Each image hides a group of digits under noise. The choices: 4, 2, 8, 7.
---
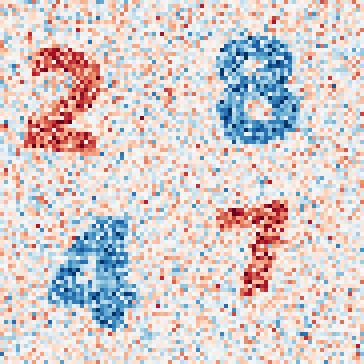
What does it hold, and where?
top left: red 2; top right: blue 8; bottom left: blue 4; bottom right: red 7
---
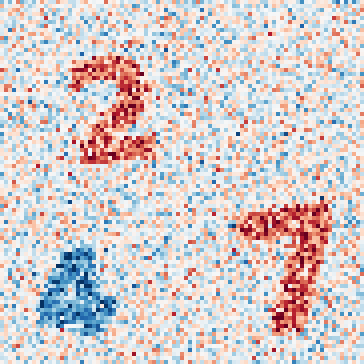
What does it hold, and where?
top left: red 2; bottom left: blue 4; bottom right: red 7
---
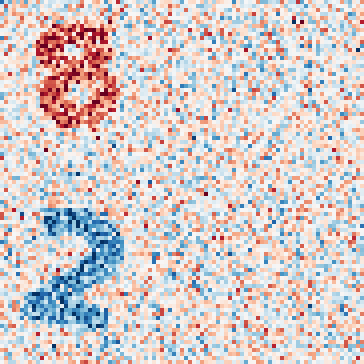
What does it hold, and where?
top left: red 8; bottom left: blue 2
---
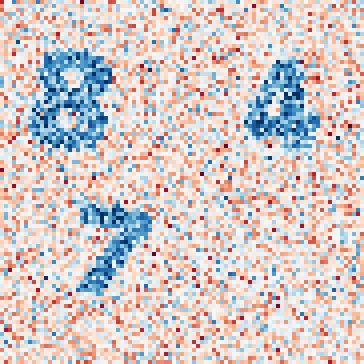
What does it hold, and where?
top left: blue 8; top right: blue 4; bottom left: blue 7
